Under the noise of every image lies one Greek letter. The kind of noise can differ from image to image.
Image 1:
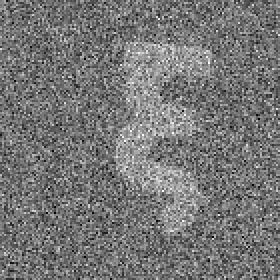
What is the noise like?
independent entries
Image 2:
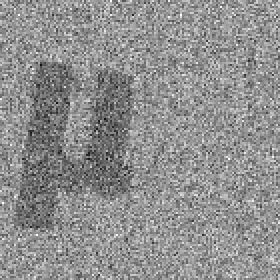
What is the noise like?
low rank plus noise
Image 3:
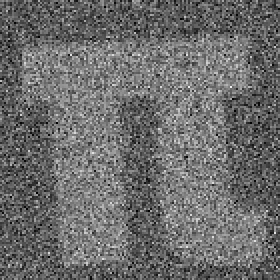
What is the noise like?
low rank plus noise
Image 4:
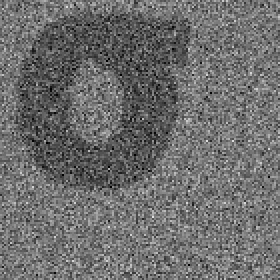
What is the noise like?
low rank plus noise
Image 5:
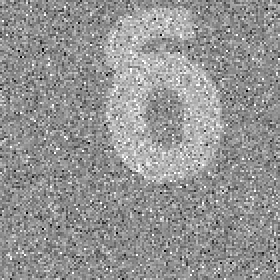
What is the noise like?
heavy tails
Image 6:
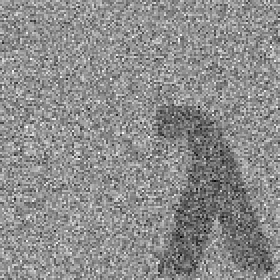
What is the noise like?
low rank plus noise
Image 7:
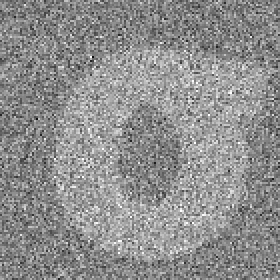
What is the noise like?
low rank plus noise
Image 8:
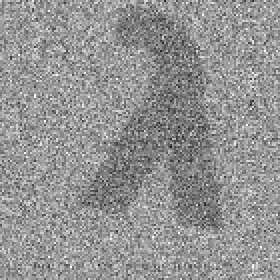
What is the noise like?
low rank plus noise
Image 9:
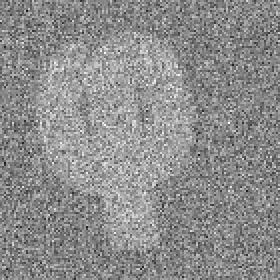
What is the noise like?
low rank plus noise
